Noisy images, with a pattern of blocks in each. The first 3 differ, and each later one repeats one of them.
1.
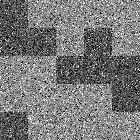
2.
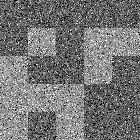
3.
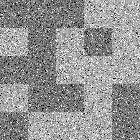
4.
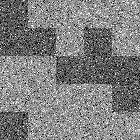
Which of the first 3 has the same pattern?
1
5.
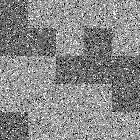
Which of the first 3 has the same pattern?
1
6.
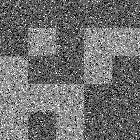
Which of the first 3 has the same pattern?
2
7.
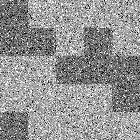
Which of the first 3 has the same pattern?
1
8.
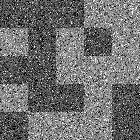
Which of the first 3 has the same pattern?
3
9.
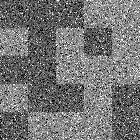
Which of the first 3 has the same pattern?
3
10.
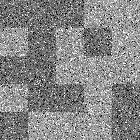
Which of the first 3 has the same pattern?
3
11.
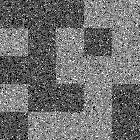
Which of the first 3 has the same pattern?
3
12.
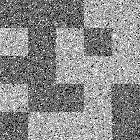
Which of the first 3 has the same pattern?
3
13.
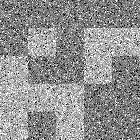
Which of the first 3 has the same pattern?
2
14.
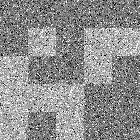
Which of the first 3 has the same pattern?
2
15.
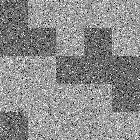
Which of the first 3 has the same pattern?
1
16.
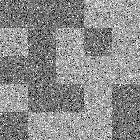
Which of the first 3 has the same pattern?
3
